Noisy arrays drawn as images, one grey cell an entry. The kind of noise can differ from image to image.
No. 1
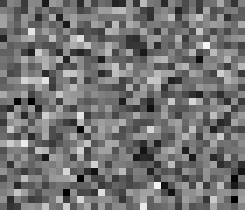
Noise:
independent entries
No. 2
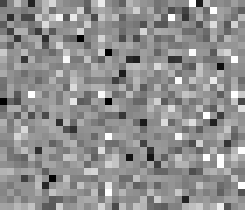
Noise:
heavy tails
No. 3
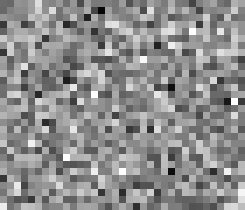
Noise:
independent entries
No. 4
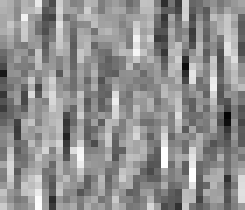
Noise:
streaked along the columns
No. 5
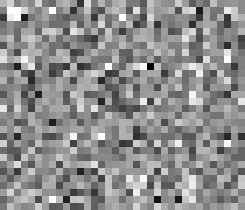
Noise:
low rank plus noise
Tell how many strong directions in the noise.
five to eight
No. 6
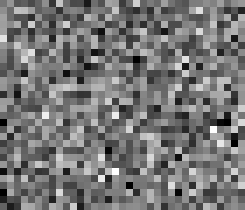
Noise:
independent entries
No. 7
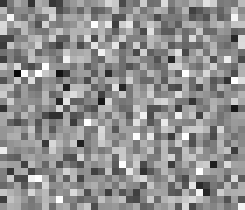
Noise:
independent entries
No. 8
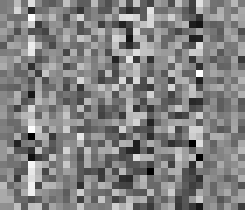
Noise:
columns of uneven size
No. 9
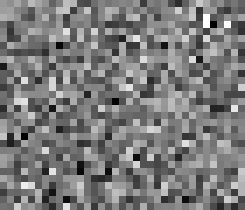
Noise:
independent entries
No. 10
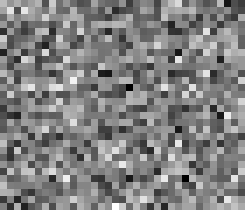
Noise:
low rank plus noise
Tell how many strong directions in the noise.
five to eight
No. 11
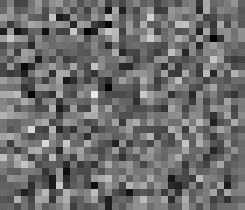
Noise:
low rank plus noise
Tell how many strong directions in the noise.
five to eight
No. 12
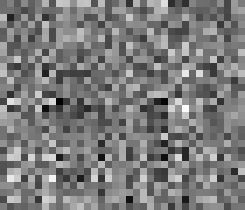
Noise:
low rank plus noise
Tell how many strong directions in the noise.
two
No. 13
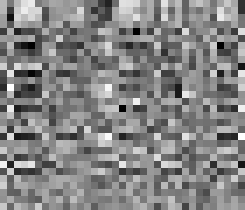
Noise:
low rank plus noise
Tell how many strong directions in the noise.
one
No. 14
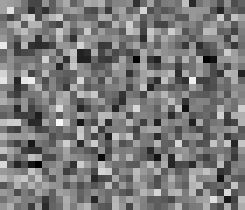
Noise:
low rank plus noise
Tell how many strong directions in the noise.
five to eight
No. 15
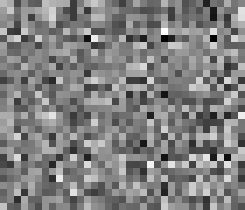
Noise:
low rank plus noise
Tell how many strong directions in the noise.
three or four
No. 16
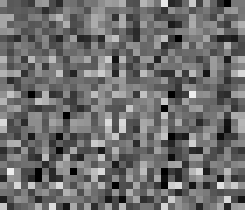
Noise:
low rank plus noise
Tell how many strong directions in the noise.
three or four
